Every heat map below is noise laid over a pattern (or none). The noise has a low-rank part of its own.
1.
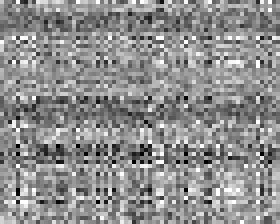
bands of rows
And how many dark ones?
3
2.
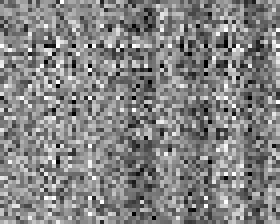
bands of columns
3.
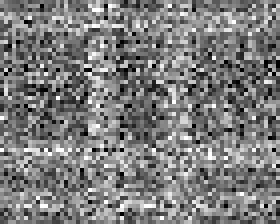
bands of rows crossing bands of columns
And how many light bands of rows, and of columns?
3 and 2
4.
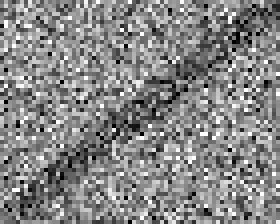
a diagonal band
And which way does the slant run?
bottom left to top right
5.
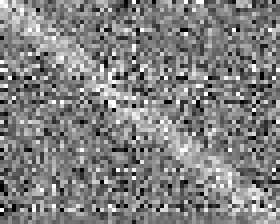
a diagonal band
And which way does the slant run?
top left to bottom right
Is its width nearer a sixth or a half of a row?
a sixth
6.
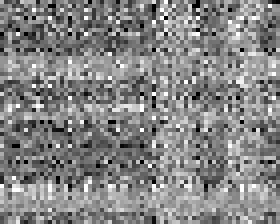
bands of rows crossing bands of columns
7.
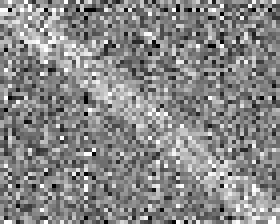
a diagonal band
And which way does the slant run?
top left to bottom right
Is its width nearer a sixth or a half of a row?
a sixth
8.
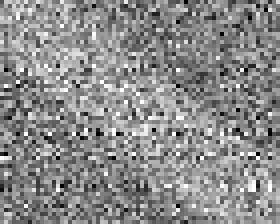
a diagonal band
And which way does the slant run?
top left to bottom right
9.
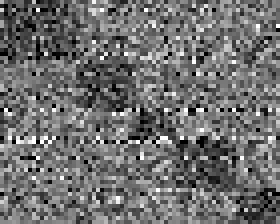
blocks along the diagonal
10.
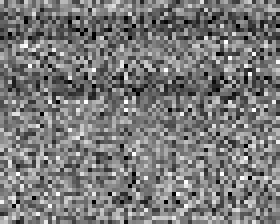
bands of rows
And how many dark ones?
2
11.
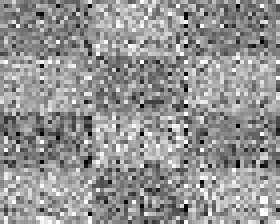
a checkerboard
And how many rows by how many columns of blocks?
4 by 3
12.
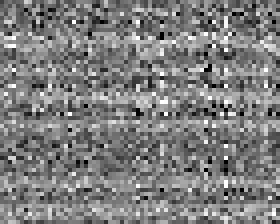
bands of rows
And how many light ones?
6
